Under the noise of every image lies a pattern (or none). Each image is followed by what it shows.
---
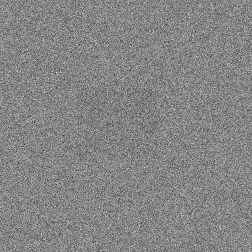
one block
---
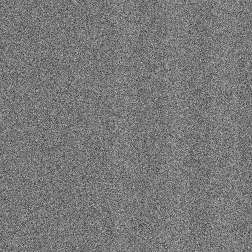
bands of columns
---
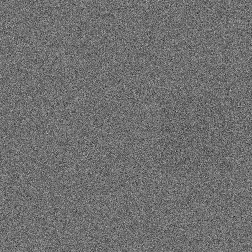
one block
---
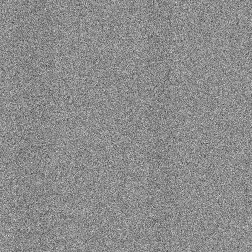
bands of columns
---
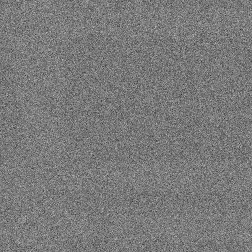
bands of rows crossing bands of columns
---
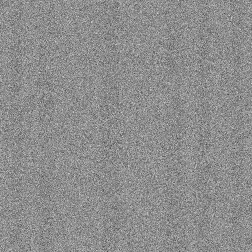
bands of columns
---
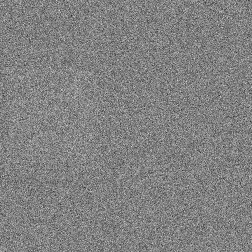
one block
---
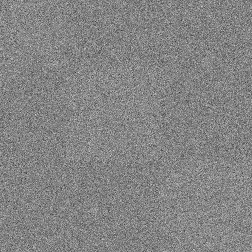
blocks along the diagonal
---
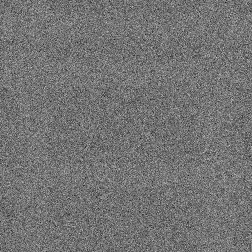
bands of rows crossing bands of columns
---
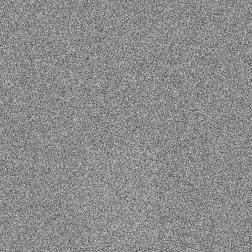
one block
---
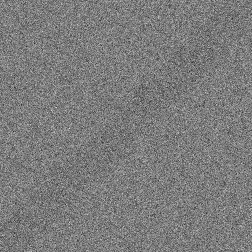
a diagonal band
